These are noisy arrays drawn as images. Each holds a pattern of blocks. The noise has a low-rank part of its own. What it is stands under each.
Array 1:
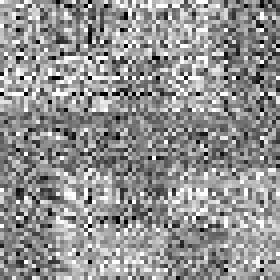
the same after a half turn
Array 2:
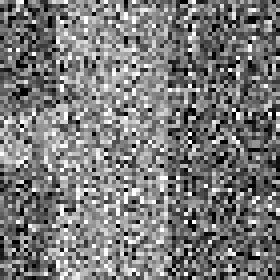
top and bottom mirror each other
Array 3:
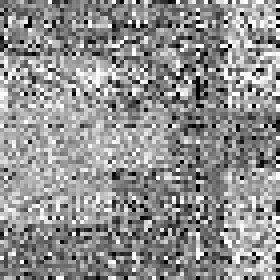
top and bottom mirror each other
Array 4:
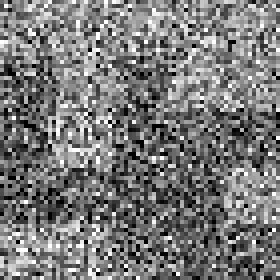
no symmetry
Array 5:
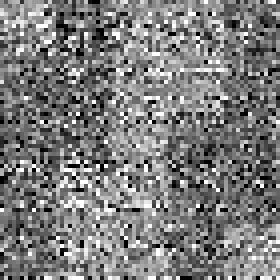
the same after a half turn
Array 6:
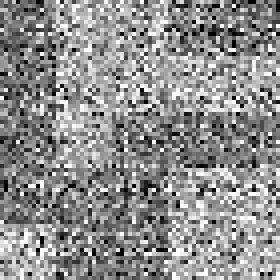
no symmetry
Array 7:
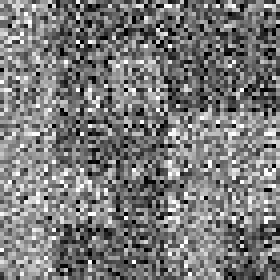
no symmetry
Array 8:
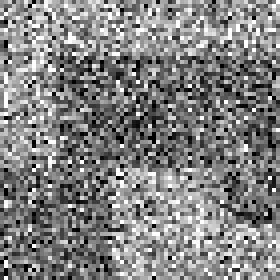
no symmetry
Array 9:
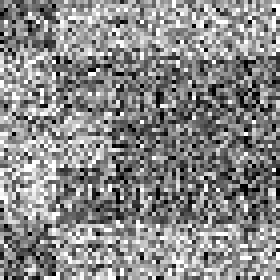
top and bottom mirror each other
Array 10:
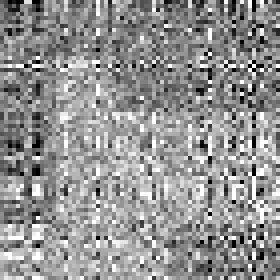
no symmetry
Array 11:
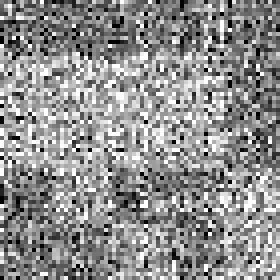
no symmetry
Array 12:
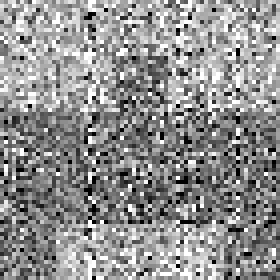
left and right mirror each other
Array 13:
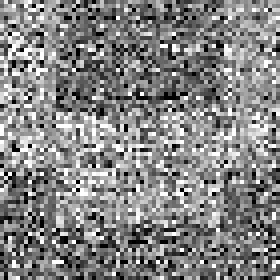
left and right mirror each other
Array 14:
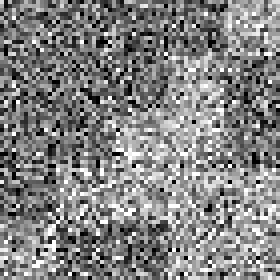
mirrored about the diagonal from the top left
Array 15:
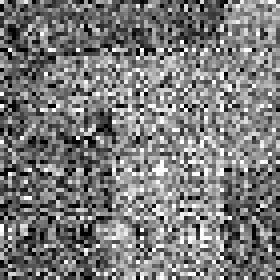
no symmetry
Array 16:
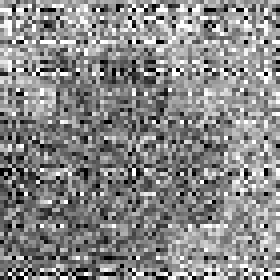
mirrored about the diagonal from the bottom left
